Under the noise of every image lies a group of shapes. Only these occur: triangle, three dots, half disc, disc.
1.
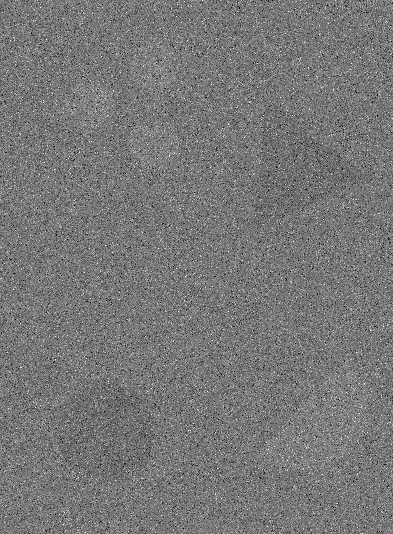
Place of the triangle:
top right
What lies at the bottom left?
disc
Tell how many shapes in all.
4
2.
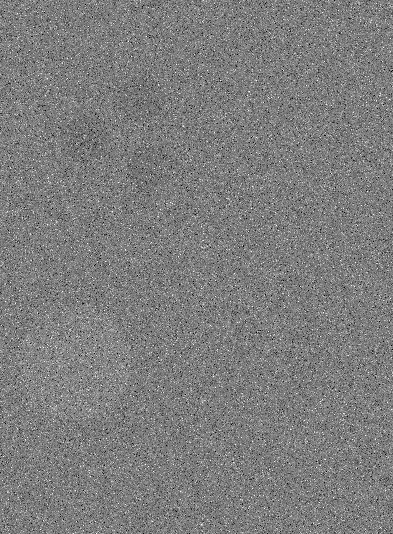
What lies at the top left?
three dots
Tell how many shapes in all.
2
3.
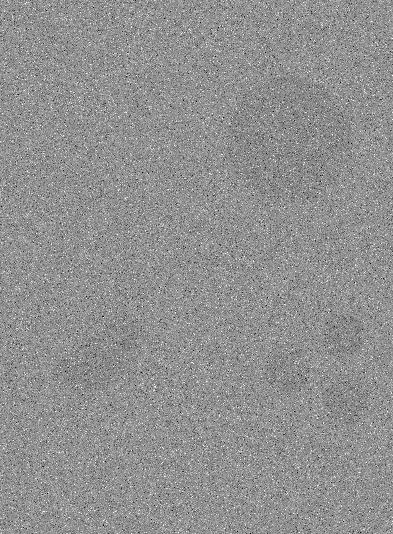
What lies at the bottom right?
three dots
